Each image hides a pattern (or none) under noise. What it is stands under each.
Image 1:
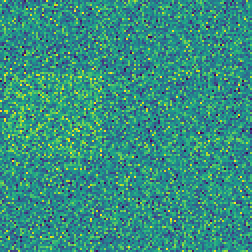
one block
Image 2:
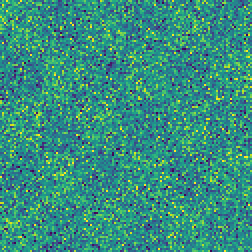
a checkerboard
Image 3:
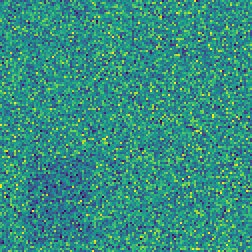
one block
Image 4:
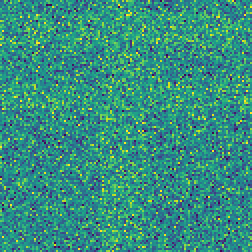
bands of rows crossing bands of columns
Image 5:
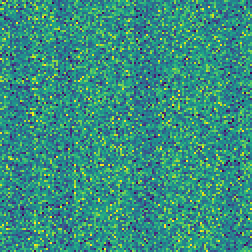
bands of columns
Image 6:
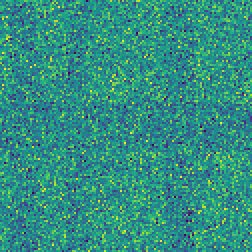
bands of rows crossing bands of columns
